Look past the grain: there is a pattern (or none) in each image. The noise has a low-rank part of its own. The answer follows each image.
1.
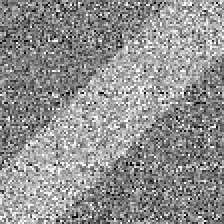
a diagonal band
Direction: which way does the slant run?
bottom left to top right
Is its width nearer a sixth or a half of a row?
a half
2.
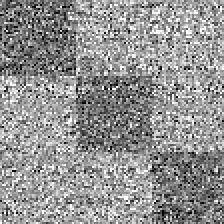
blocks along the diagonal
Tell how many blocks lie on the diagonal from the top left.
3
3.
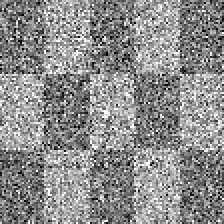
a checkerboard
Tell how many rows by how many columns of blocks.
3 by 5
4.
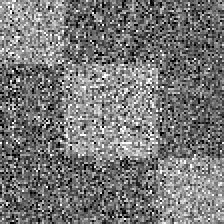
blocks along the diagonal
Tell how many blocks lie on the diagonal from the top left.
3
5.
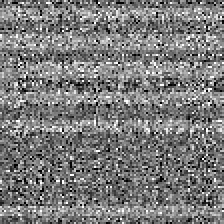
bands of rows
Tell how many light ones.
6
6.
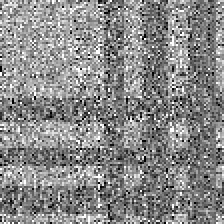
bands of rows crossing bands of columns
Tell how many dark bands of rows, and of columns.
3 and 3
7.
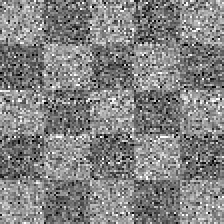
a checkerboard
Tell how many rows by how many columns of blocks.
5 by 5
